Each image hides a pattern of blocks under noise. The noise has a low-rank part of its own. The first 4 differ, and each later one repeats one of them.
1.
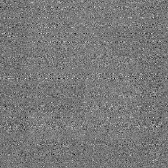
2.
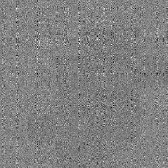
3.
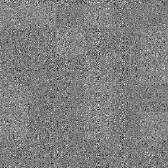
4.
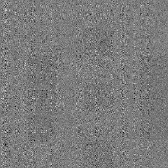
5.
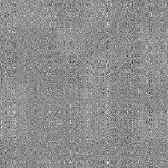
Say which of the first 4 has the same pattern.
3
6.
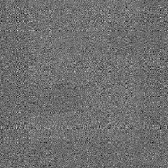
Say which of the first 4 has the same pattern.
1
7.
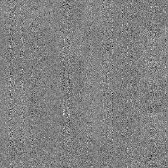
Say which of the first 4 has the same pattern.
3
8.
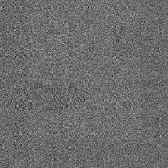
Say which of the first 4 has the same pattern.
1
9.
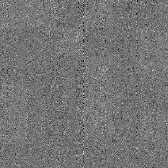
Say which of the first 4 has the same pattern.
3
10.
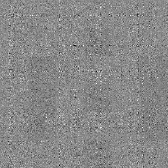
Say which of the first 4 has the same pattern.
4
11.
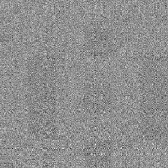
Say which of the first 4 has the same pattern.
4
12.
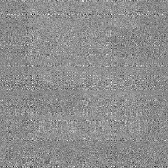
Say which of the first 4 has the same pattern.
1
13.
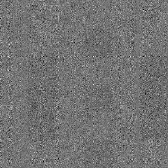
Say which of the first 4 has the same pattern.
4
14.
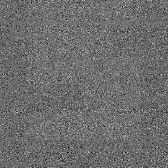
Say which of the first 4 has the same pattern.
1
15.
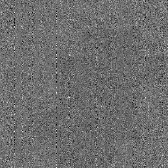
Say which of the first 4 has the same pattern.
2
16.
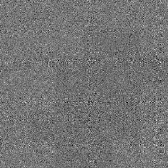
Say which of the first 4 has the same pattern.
2
